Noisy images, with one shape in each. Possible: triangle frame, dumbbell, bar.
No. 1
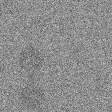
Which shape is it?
dumbbell
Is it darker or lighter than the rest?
darker
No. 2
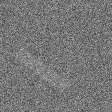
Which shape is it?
bar
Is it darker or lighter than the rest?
lighter
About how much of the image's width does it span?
half
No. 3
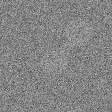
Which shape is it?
dumbbell
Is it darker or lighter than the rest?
lighter
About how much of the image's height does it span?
half
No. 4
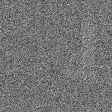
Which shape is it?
bar
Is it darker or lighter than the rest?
lighter
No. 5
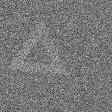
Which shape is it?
triangle frame
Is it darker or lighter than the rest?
lighter
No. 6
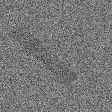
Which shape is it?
bar
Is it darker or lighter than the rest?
darker
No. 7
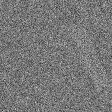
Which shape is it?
bar
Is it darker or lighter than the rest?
lighter
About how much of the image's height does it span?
two thirds
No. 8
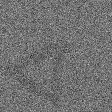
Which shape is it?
triangle frame
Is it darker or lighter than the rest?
darker
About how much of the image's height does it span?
two thirds
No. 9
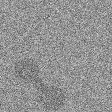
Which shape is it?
dumbbell
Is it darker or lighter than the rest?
darker
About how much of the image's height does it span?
half
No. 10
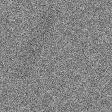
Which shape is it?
bar
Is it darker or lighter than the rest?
darker
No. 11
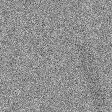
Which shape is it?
bar
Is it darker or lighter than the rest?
darker
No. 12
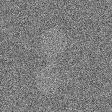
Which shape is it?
dumbbell
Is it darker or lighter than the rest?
lighter
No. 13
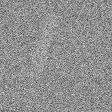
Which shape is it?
bar
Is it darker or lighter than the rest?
lighter
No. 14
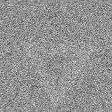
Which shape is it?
triangle frame
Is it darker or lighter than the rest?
lighter
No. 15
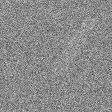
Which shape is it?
bar
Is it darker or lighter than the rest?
lighter
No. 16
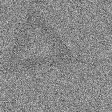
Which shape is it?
triangle frame
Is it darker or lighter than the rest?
darker
